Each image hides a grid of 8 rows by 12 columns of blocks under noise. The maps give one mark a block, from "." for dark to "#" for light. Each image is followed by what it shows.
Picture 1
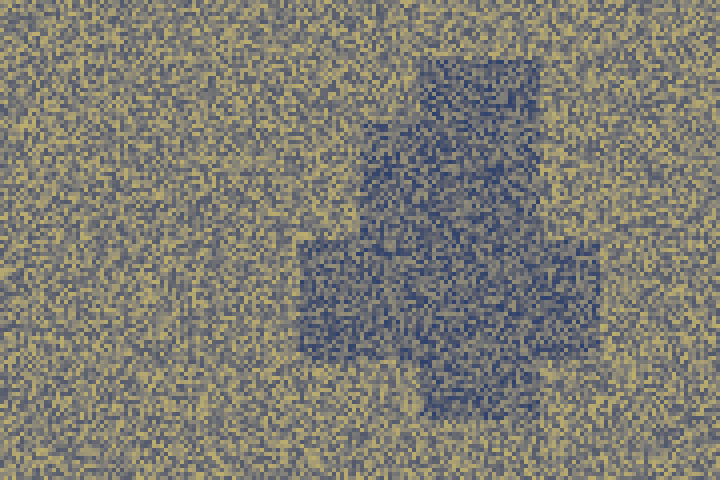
# # # # # # # # # # # #
# # # # # # # . . # # #
# # # # # # . . . # # #
# # # # # # . . . # # #
# # # # # . . . . . # #
# # # # # . . . . . # #
# # # # # # # . . # # #
# # # # # # # # # # # #
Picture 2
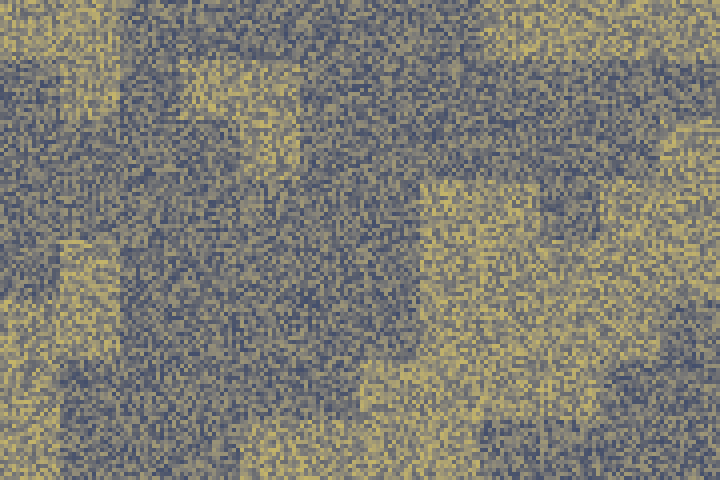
# # . . . . . . # # # #
. # . # # . . . . . . .
. . . . # . . . . . . #
. . . . . . . # # . # #
. # . . . . . # # # # #
# # . . . . . # # # # .
# . . . . . # # # # . .
# . . . # # # # . . . .
